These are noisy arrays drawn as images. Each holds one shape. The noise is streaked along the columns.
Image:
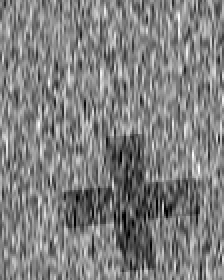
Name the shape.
cross
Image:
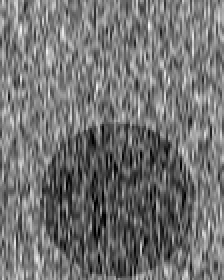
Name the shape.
disc
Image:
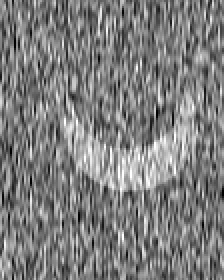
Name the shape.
crescent
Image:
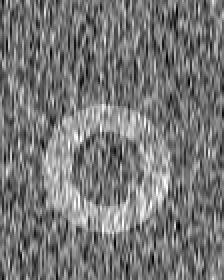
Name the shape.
ring
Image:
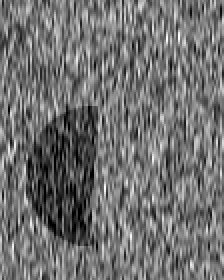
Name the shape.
half disc
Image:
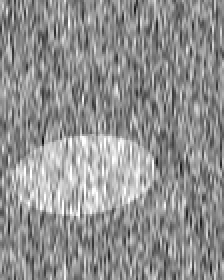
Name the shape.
ellipse
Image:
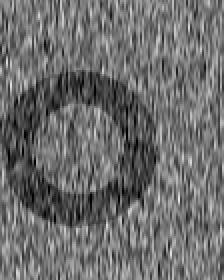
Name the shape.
ring
